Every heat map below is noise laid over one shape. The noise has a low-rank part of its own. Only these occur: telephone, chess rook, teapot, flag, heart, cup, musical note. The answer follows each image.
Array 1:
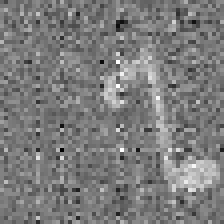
light musical note
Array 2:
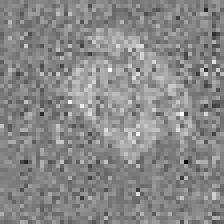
light telephone
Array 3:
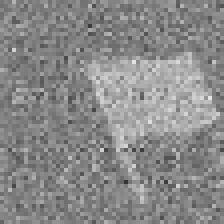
light flag
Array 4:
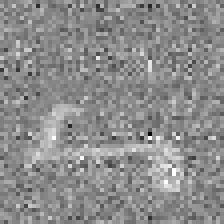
light musical note
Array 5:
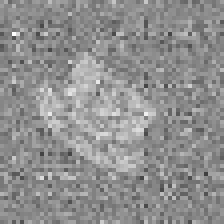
light telephone
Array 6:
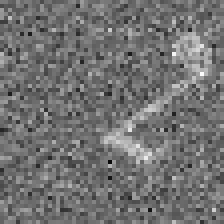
light musical note
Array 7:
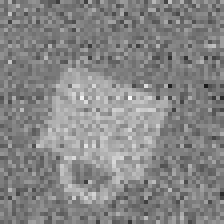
light cup
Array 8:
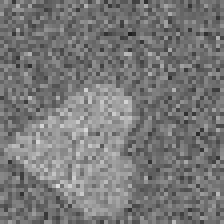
light heart
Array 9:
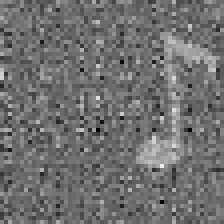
light musical note
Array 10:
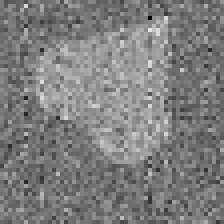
light heart
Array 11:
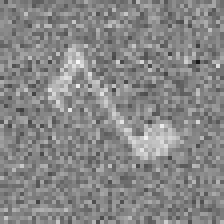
light musical note
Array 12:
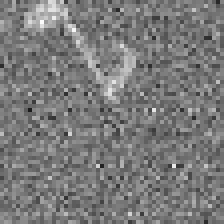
light musical note
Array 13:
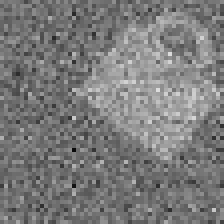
light cup
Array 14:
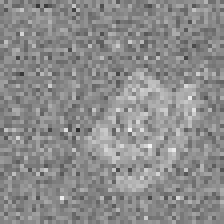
light telephone
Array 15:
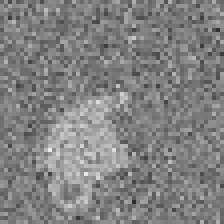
light teapot
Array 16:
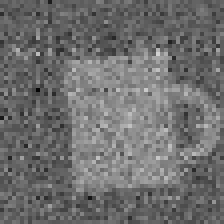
light cup
